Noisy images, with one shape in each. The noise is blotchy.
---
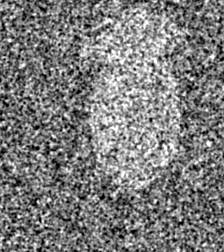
footprint
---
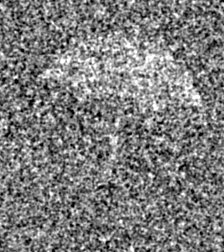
umbrella
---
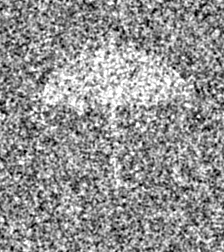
umbrella
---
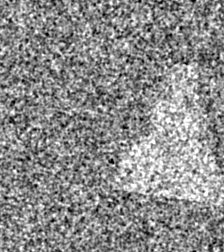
chess pawn
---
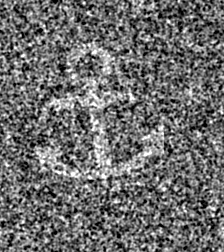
anchor
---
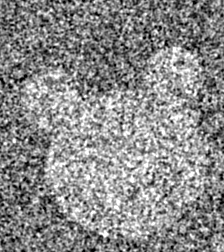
bear's head
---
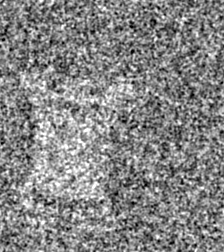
chess rook
